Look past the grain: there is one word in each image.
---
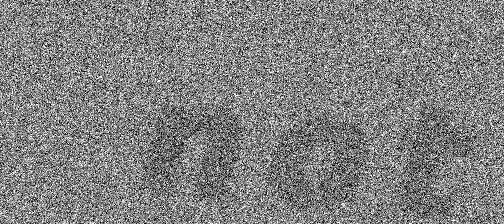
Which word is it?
not
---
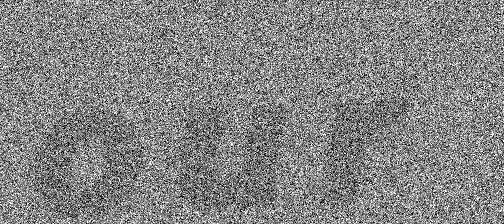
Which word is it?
our
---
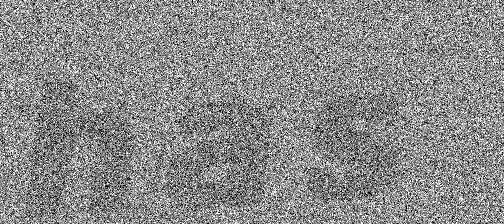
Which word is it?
has
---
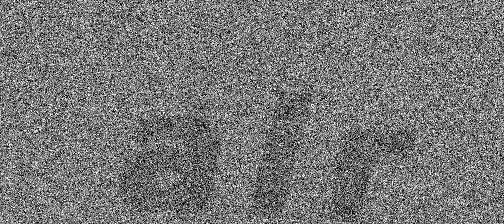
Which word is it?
air
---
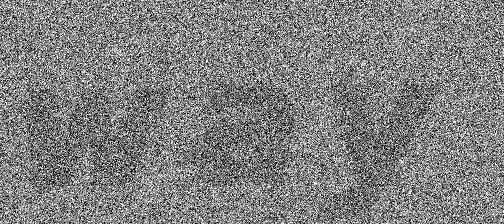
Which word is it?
way
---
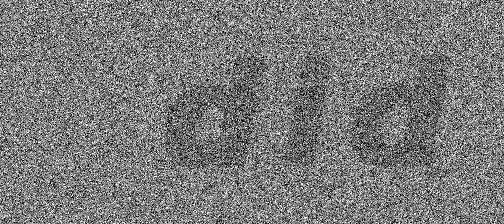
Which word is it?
did
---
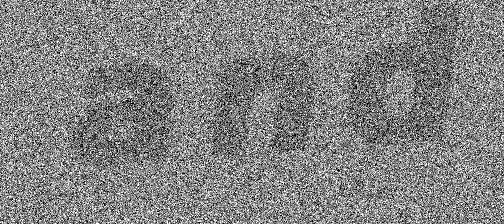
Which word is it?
and
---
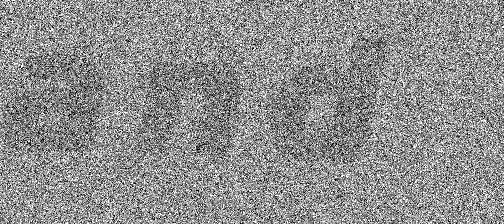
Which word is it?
and
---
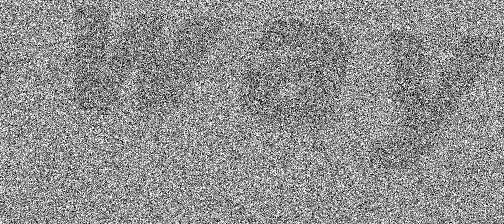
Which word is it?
way
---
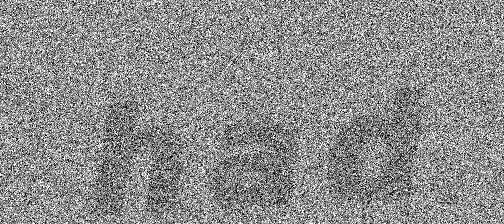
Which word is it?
had
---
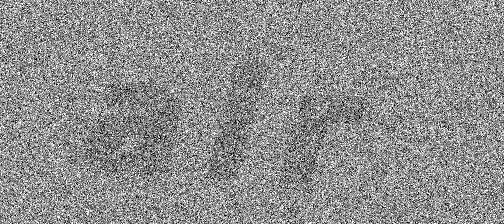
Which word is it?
air
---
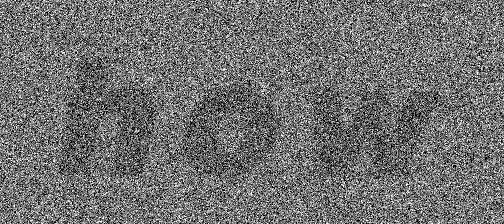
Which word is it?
how
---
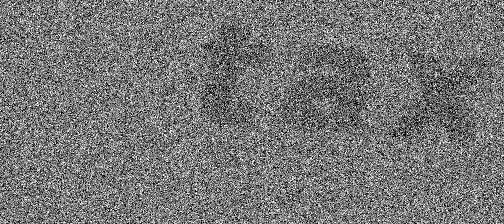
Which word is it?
tax
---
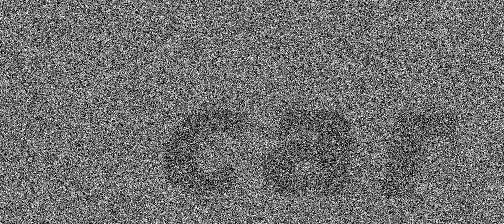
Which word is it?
car
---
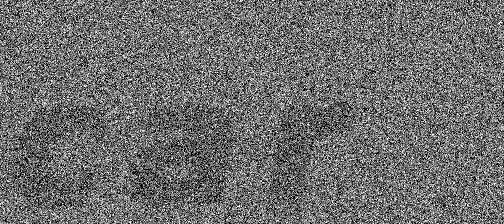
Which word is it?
car
